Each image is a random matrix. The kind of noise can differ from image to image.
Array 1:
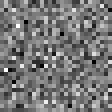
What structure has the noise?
low rank plus noise
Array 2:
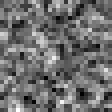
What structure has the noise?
blotchy
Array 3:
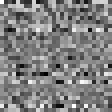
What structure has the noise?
rows of uneven size
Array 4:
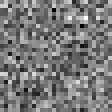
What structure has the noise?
low rank plus noise
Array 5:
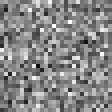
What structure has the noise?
independent entries
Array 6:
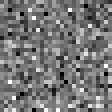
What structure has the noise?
heavy tails
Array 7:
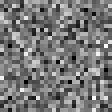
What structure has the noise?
independent entries
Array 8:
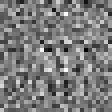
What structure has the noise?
low rank plus noise
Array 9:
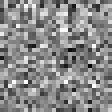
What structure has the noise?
low rank plus noise
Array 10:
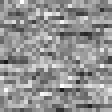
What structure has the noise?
streaked along the rows
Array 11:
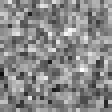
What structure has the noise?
blotchy
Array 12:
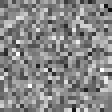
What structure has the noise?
independent entries
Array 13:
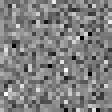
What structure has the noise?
heavy tails
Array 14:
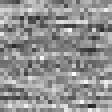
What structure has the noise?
streaked along the rows
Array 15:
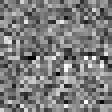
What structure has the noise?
low rank plus noise
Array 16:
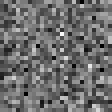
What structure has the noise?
low rank plus noise
